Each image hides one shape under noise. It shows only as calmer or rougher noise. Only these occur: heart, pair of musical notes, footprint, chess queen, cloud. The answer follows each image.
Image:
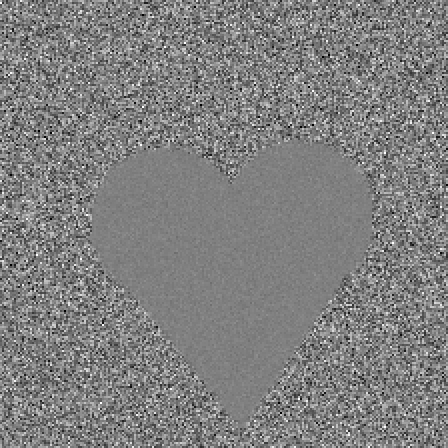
heart
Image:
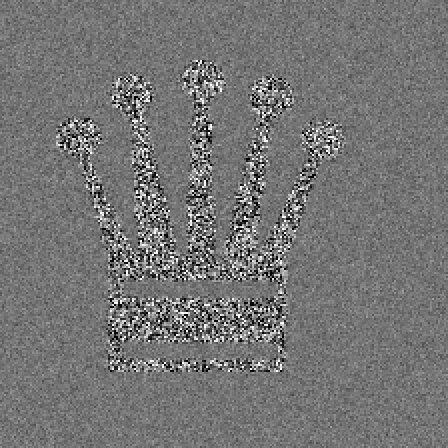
chess queen
